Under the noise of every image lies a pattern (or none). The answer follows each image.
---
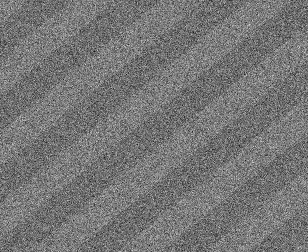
diagonal stripes
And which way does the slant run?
bottom left to top right
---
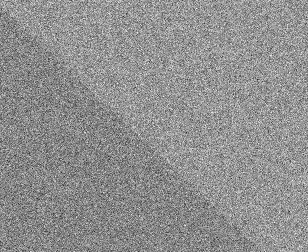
a sharp edge
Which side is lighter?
top right
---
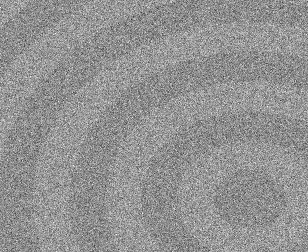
rings round one point
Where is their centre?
bottom right
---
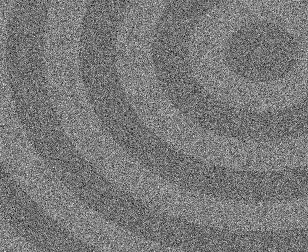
rings round one point
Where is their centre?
top right
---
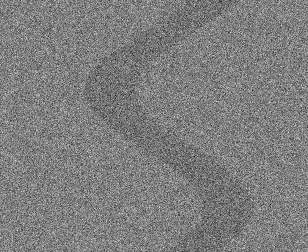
a wavy band
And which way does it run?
top to bottom
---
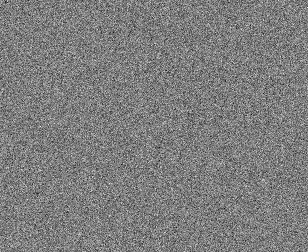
only noise
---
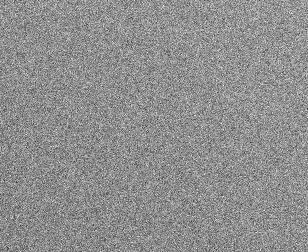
a smooth slope
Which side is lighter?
top right
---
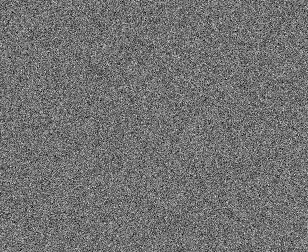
only noise
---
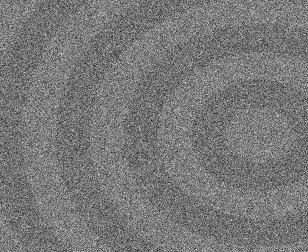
rings round one point
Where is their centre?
middle right
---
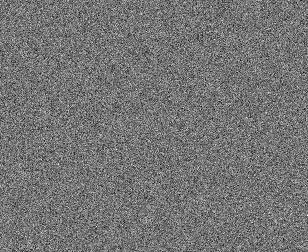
only noise
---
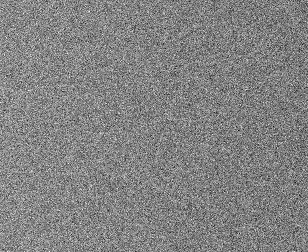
a smooth slope
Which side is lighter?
left
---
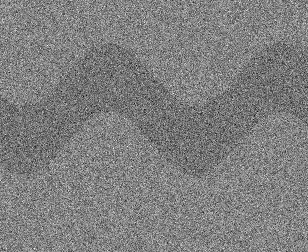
a wavy band
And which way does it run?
left to right
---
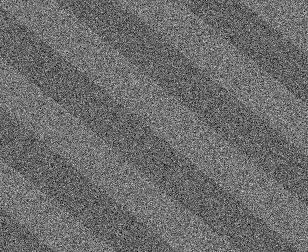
diagonal stripes
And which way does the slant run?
top left to bottom right
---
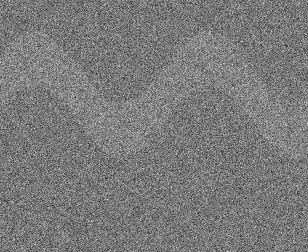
a wavy band
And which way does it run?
left to right
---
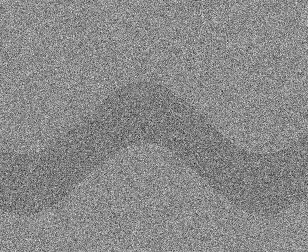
a wavy band
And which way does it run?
left to right
